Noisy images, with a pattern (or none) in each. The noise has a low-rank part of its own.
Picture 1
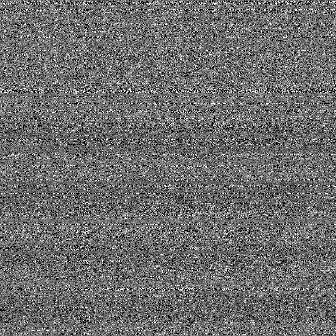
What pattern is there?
bands of rows
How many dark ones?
4
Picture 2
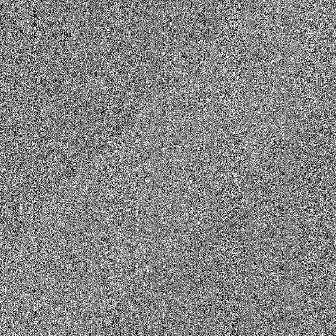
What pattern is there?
a diagonal band
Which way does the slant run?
bottom left to top right
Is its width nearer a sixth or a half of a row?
a half
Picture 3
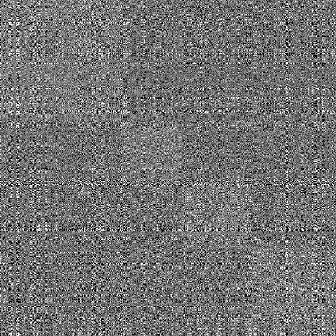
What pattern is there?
blocks along the diagonal
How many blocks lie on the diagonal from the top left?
4
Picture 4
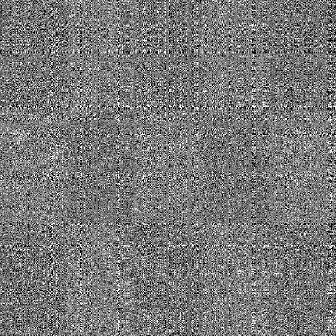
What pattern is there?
a checkerboard
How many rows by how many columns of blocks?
3 by 5
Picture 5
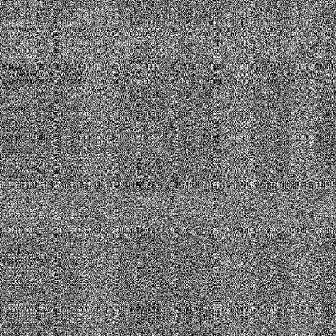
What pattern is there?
bands of rows crossing bands of columns
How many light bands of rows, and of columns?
2 and 3
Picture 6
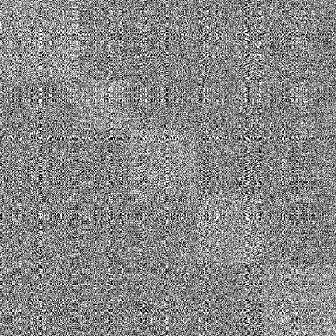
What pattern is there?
blocks along the diagonal
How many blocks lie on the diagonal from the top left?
5
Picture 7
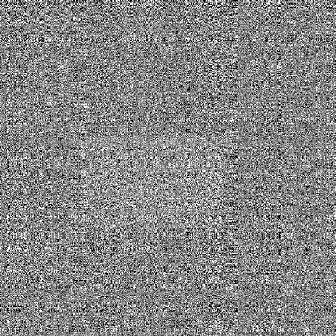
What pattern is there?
one block
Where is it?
centre
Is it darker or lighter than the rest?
lighter
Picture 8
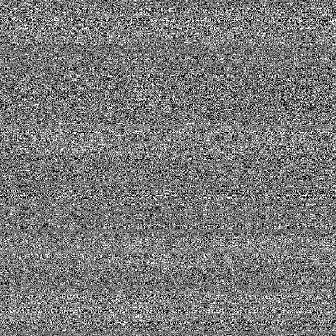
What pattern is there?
bands of rows
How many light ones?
4
